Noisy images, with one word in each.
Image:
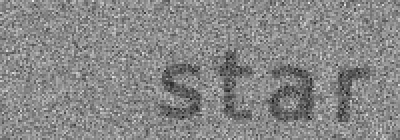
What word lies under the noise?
star
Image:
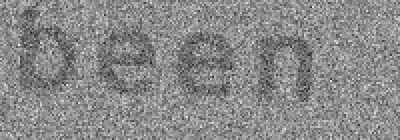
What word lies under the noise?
been
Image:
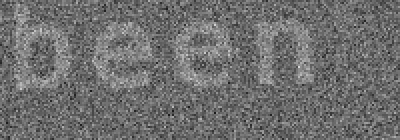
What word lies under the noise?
been
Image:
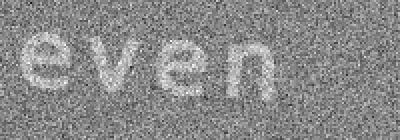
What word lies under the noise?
even
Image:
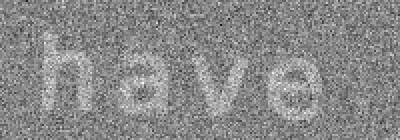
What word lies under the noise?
have
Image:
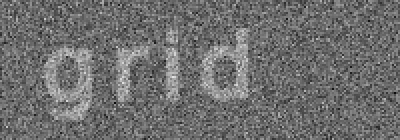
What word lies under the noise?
grid
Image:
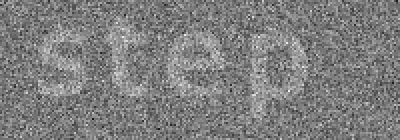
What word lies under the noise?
step
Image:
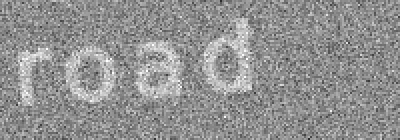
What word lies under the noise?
road
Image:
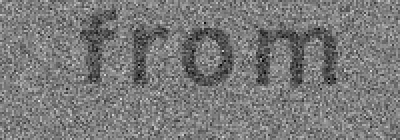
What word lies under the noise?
from
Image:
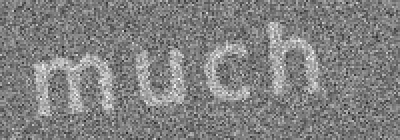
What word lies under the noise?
much
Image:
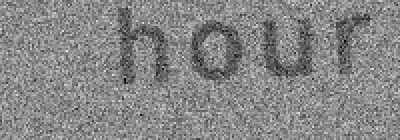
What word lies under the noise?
hour
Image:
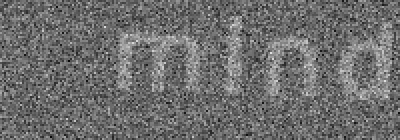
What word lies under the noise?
mind
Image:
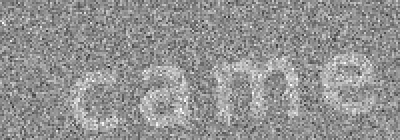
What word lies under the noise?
came
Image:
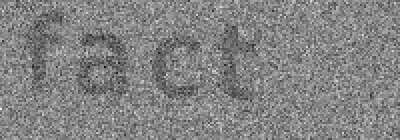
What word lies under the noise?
fact
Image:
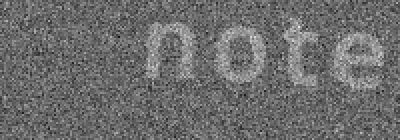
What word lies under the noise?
note
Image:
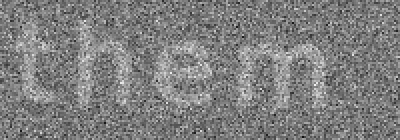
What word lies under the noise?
them
